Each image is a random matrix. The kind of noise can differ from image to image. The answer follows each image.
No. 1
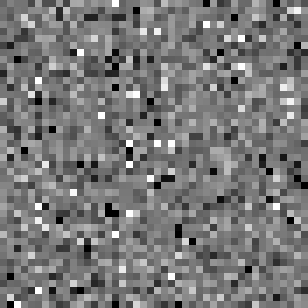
heavy tails
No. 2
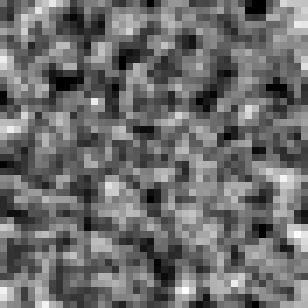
blotchy
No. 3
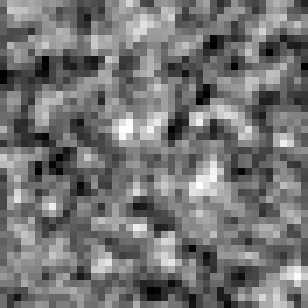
blotchy
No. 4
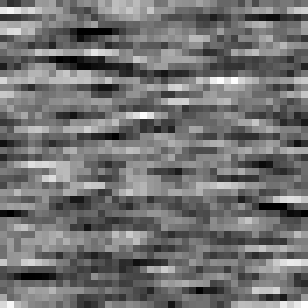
streaked along the rows
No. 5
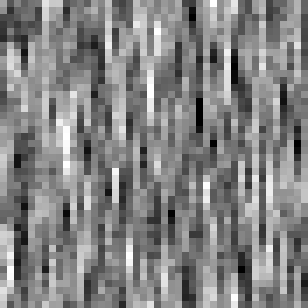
streaked along the columns
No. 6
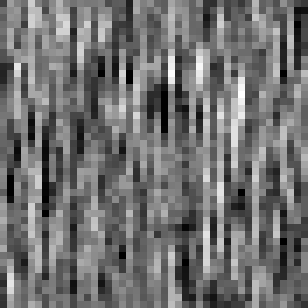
streaked along the columns
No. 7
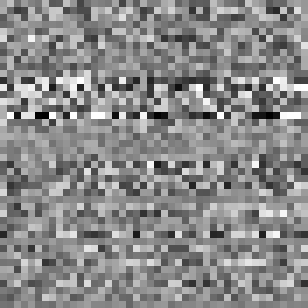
rows of uneven size
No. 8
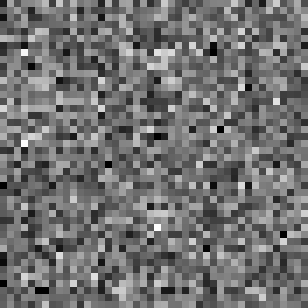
low rank plus noise
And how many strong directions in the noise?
five to eight
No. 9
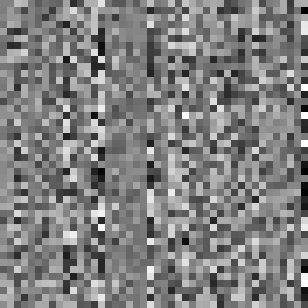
columns of uneven size
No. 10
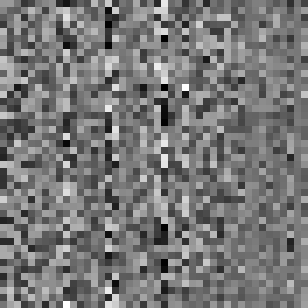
columns of uneven size
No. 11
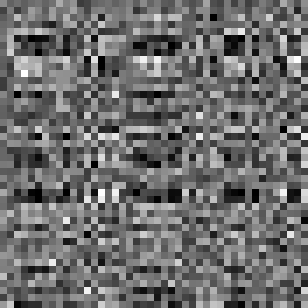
low rank plus noise
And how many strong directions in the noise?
one
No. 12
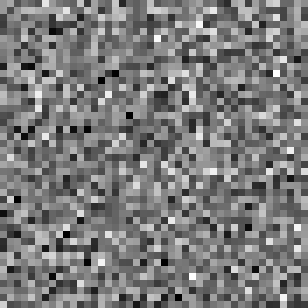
independent entries
